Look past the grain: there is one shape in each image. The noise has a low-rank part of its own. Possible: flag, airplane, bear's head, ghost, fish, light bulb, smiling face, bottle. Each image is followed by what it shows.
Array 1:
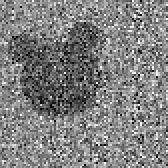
bear's head
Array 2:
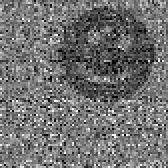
smiling face
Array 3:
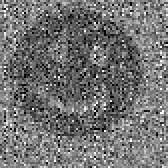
smiling face
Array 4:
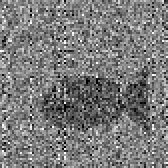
fish
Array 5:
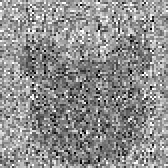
bear's head
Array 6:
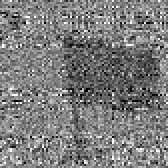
flag
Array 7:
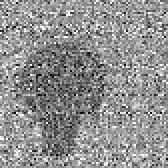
light bulb
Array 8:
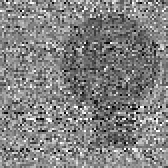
light bulb
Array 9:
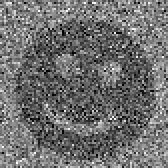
smiling face
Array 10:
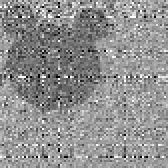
bear's head
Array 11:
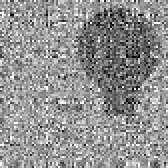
light bulb
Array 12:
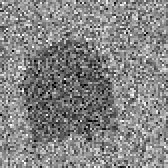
ghost
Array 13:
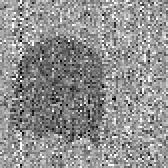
ghost
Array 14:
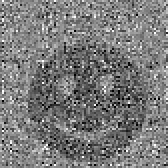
smiling face
